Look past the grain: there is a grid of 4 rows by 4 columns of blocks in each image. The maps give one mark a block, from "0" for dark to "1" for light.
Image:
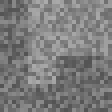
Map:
0111
0111
0100
0000
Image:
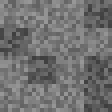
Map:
1110
0111
1010
1110
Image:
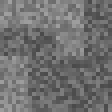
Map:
1110
0010
1000
1000
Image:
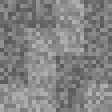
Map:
0010
0110
0100
1101
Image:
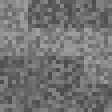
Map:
1000
1111
0001
0000
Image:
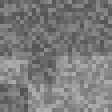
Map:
0000
0000
1011
0111
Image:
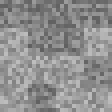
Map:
0000
1001
1110
1011
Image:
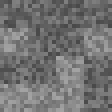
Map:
0000
1001
0010
1110
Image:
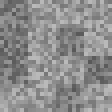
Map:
0111
0101
0110
1101
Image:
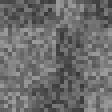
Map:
0010
1101
1101
1001
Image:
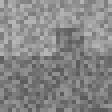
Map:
1111
1101
0000
0000
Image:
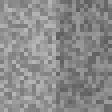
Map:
1100
1100
1100
1100
